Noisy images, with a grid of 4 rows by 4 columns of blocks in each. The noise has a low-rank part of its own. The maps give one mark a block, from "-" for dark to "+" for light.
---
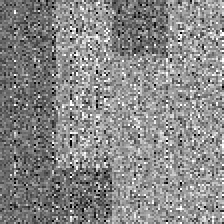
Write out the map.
- + - +
- + + +
- + + +
- - + +
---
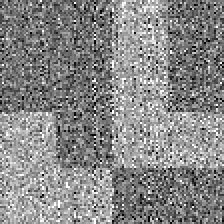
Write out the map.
- - + -
- - + -
+ - + +
+ + - -
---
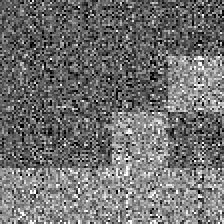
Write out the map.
- - - -
- - - +
- - + -
+ + + +
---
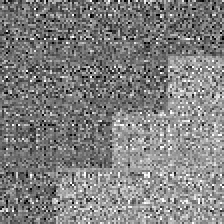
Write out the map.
- - - -
- - - +
- - + +
- + + +
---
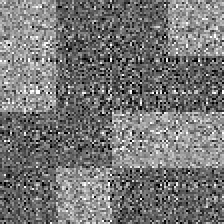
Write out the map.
+ - - +
+ - - -
- - + +
- + - -
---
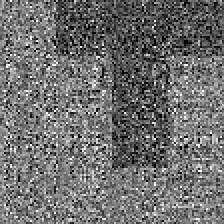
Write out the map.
+ - - -
+ + - +
+ + - +
+ + + +
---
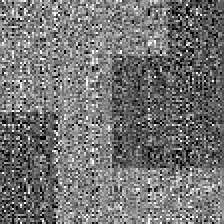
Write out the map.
+ + + -
+ + - -
- + - -
- + + +
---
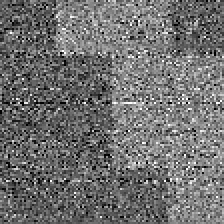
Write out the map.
- + + -
- - + +
- - + +
- - - +
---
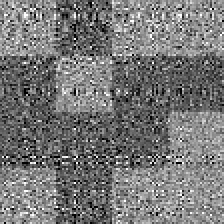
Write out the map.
+ - + +
- + - -
- - - +
+ - + +
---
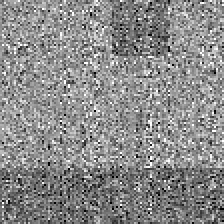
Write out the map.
+ + - +
+ + + +
+ + + +
- - - -
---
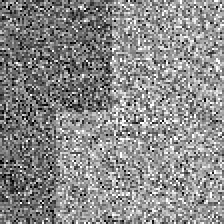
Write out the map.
- - + +
- - + +
- + + +
- + + +
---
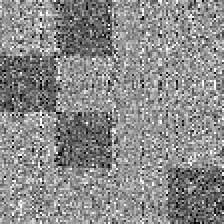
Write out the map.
+ - + +
- + + +
+ - + +
+ + + -
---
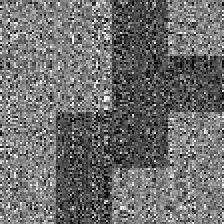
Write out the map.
+ + - +
+ + - -
+ - - +
+ - + +
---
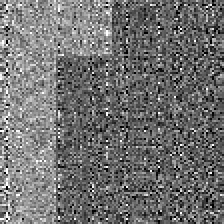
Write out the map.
+ + - -
+ - - -
+ - - -
+ - - -
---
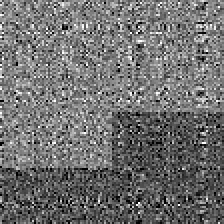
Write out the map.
+ + + +
+ + + +
+ + - -
- - - -
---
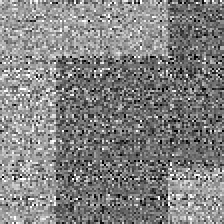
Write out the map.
+ + + -
+ - - -
+ - - -
+ - - +
